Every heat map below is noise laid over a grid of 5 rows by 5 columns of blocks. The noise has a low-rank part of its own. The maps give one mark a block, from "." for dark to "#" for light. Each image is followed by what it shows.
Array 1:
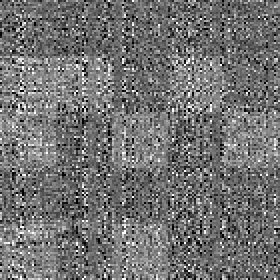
.....
##.#.
#.#.#
.....
#.#..
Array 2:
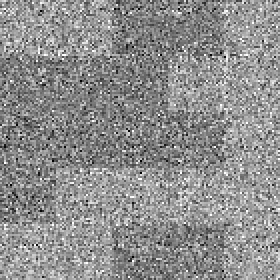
##..#
...##
....#
.####
##..#
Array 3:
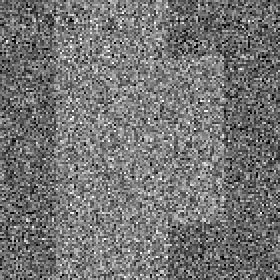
.##..
.###.
.###.
.###.
.##..
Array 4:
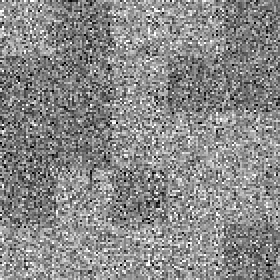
#.##.
..#..
..###
.#.##
####.
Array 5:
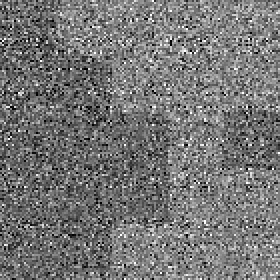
.####
..###
...#.
...##
..###
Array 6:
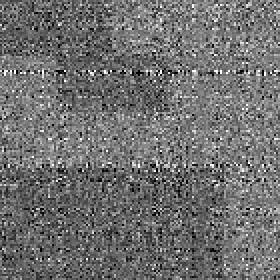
..###
#..##
#####
....#
....#
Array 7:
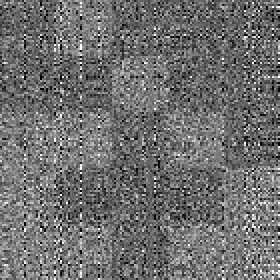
.#...
..#..
##.#.
#...#
##.##
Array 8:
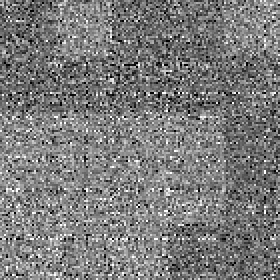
.#..#
.....
####.
####.
###..
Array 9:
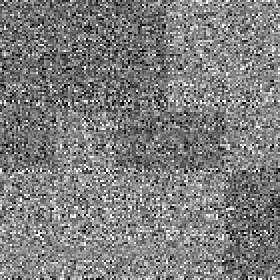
...##
...##
.#..#
####.
####.
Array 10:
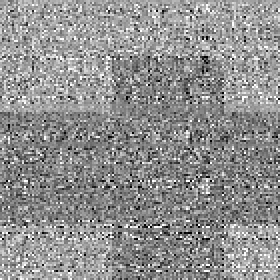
#####
##..#
.....
.....
##..#
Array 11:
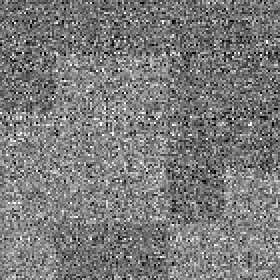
.....
.##..
###..
###.#
#..##
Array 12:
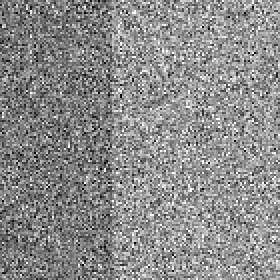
..###
..###
..###
..###
..###
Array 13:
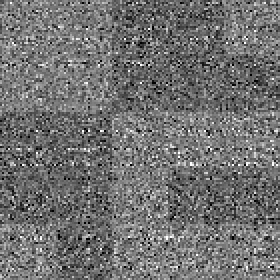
##..#
##...
..###
..#..
#.###
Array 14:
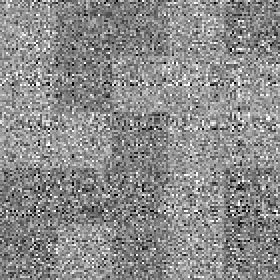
#..#.
#.###
##.##
...#.
.#.#.
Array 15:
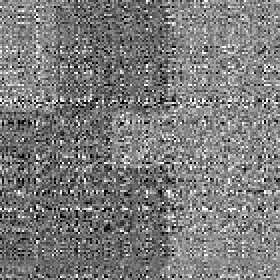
#..##
#..##
..###
...##
...##
